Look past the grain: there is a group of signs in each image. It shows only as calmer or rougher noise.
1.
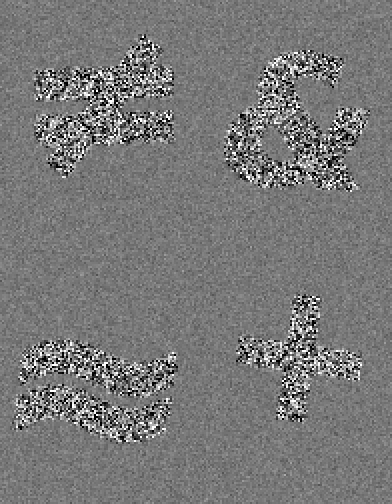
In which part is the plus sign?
bottom right
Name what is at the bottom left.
approximately sign
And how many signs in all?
4
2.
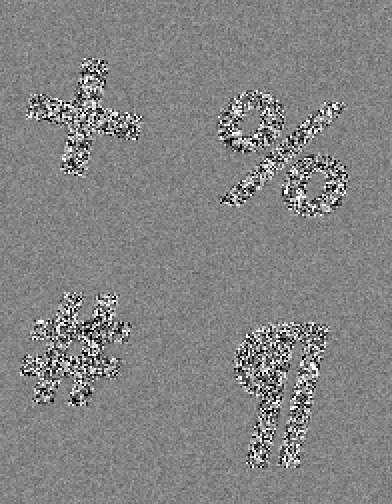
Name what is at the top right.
percent sign
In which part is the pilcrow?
bottom right
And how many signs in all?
4
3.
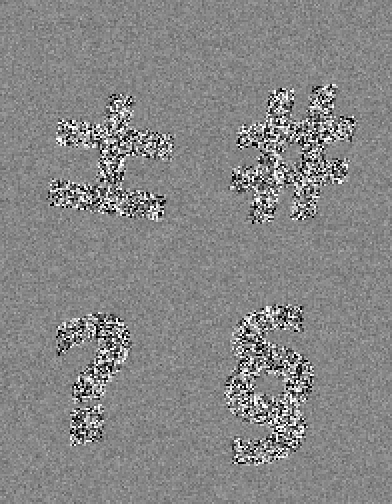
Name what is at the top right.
hash sign
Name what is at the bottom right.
section sign
